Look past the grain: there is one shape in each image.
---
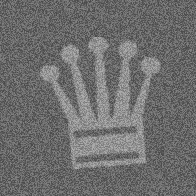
light chess queen
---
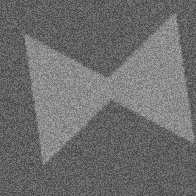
light bow tie
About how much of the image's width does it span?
nearly all
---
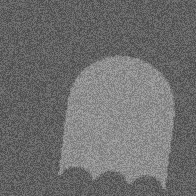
light ghost
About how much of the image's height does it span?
two thirds
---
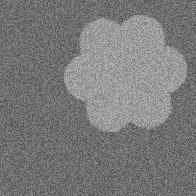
light flower
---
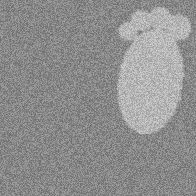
light footprint
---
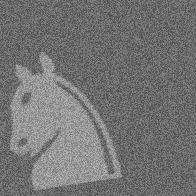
light chess knight
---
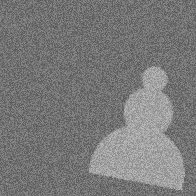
light chess pawn
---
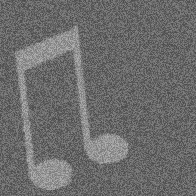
light pair of musical notes
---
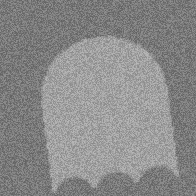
light ghost
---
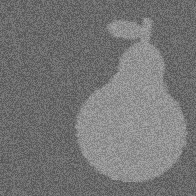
light pear
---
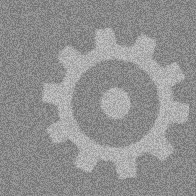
light gear
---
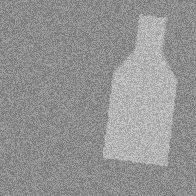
light bottle
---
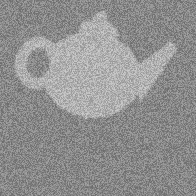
light teapot
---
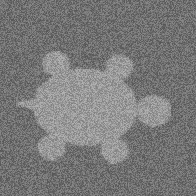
light turtle
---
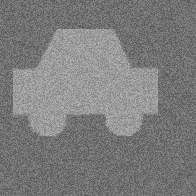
light car
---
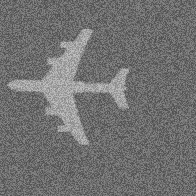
light airplane
